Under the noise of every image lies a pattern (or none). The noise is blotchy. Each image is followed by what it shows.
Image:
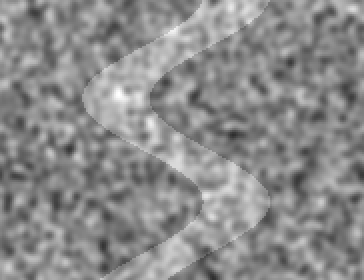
a wavy band
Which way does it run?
top to bottom
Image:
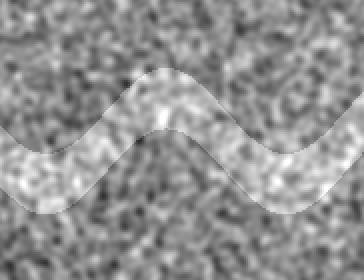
a wavy band
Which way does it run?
left to right
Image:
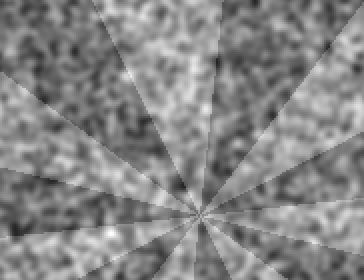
spokes from one point
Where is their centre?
bottom middle
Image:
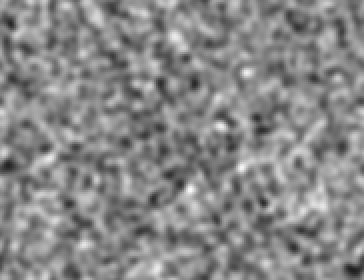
only noise
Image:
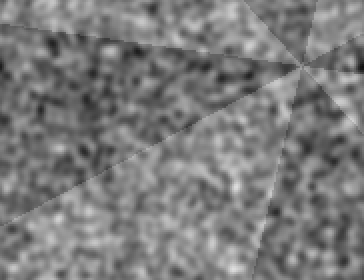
spokes from one point
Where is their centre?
top right
